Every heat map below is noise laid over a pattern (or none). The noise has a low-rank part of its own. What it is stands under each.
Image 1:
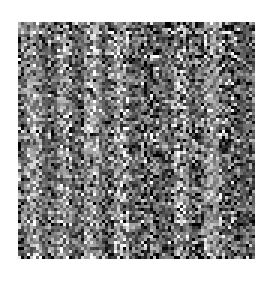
bands of columns
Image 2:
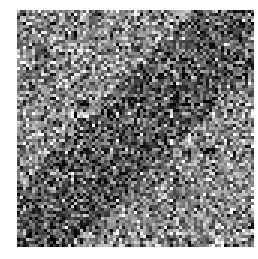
a diagonal band
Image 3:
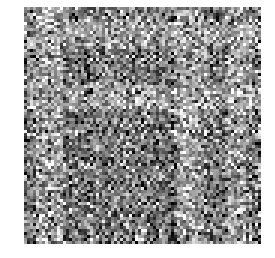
bands of rows crossing bands of columns
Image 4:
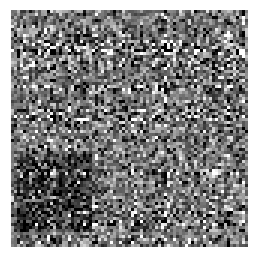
one block
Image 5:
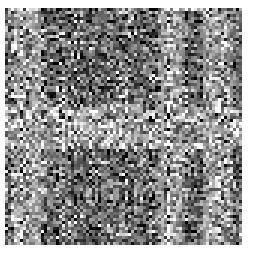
bands of rows crossing bands of columns
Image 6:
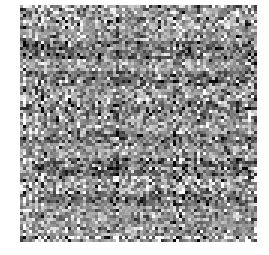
bands of rows
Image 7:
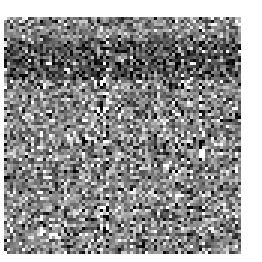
one band of rows
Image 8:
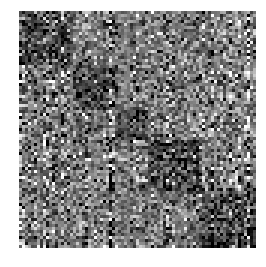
blocks along the diagonal
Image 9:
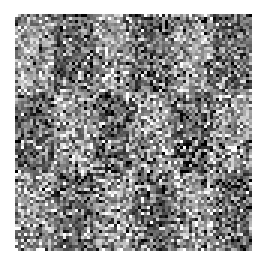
a checkerboard
